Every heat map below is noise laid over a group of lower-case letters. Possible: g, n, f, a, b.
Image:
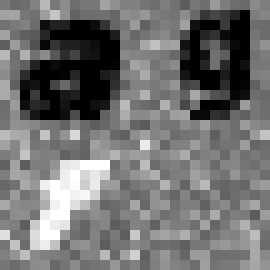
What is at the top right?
g
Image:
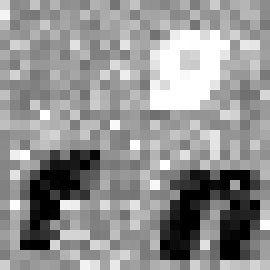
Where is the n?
bottom right
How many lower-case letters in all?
3
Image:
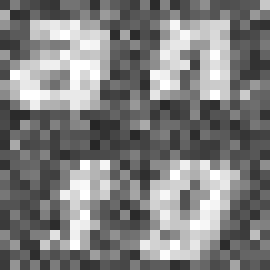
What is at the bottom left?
f
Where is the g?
bottom right
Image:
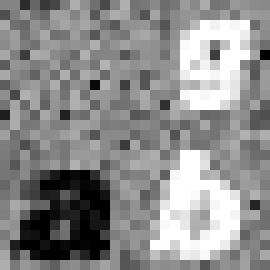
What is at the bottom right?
b
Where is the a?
bottom left
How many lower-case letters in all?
3
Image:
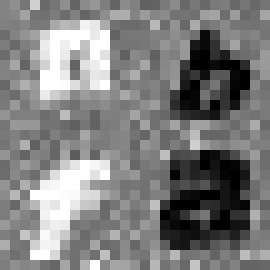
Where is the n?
top left
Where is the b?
top right
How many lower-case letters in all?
4
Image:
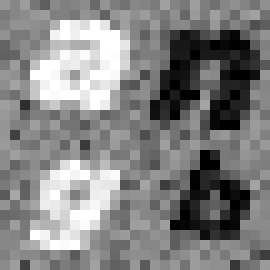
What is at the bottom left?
g
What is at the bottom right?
b
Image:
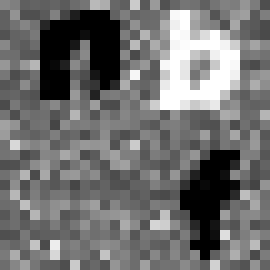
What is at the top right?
b
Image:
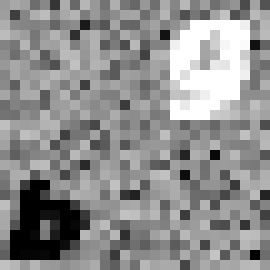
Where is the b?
bottom left
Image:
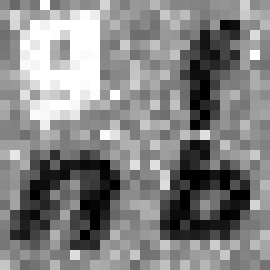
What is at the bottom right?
b
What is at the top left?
g
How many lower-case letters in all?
4
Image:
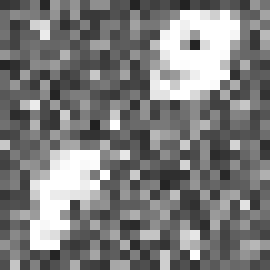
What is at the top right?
g
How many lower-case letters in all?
2
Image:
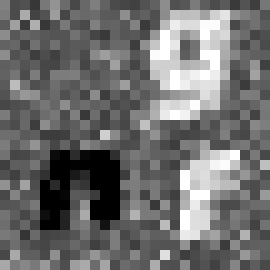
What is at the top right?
g
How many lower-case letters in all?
3
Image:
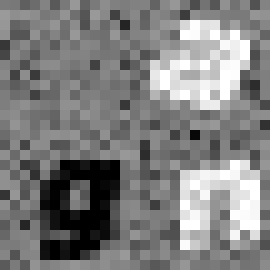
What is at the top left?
nothing
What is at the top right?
a
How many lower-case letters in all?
3
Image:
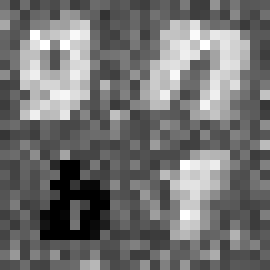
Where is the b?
bottom left
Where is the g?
top left
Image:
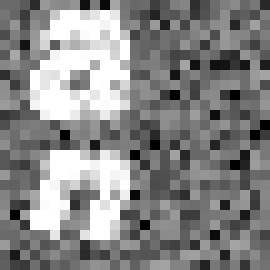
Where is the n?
bottom left
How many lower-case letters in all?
2
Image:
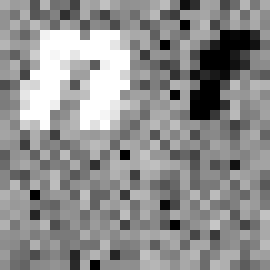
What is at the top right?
f
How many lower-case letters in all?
2
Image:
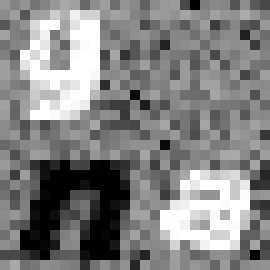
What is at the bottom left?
n
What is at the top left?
g
